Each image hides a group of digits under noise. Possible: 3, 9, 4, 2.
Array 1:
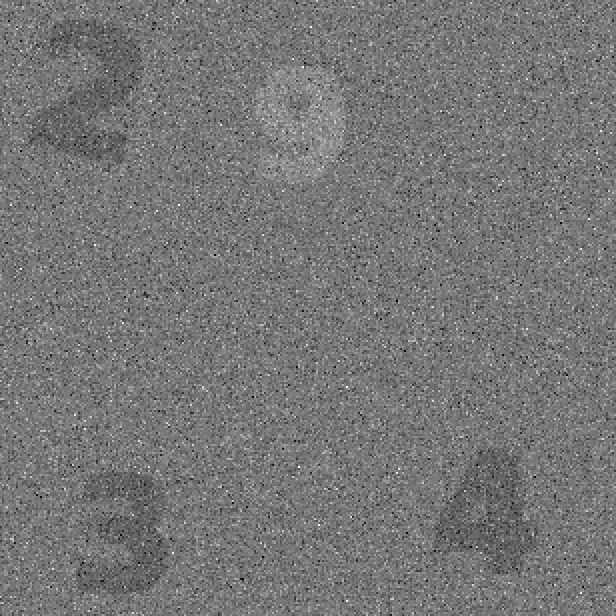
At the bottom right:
4
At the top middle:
9
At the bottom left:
3
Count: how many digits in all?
4
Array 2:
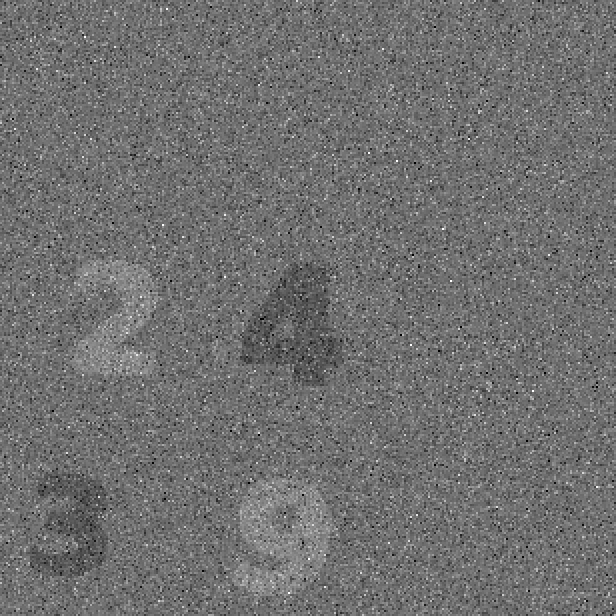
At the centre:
4
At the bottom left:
3
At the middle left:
2
